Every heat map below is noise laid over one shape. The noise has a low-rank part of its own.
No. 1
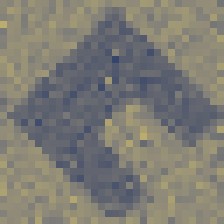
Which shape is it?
square with a notch
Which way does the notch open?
down and right
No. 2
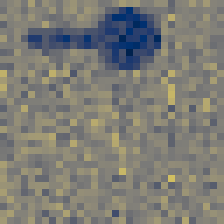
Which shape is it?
lollipop
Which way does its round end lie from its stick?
right
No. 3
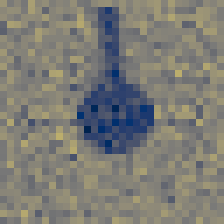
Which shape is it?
lollipop
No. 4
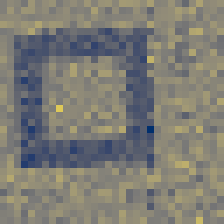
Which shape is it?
square frame
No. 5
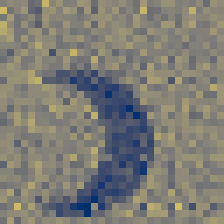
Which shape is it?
crescent
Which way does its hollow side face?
left
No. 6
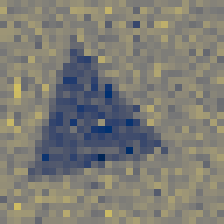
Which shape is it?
triangle
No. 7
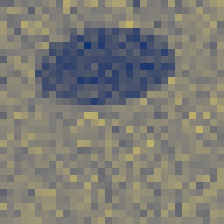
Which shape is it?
ellipse
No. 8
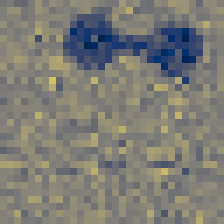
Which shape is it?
dumbbell
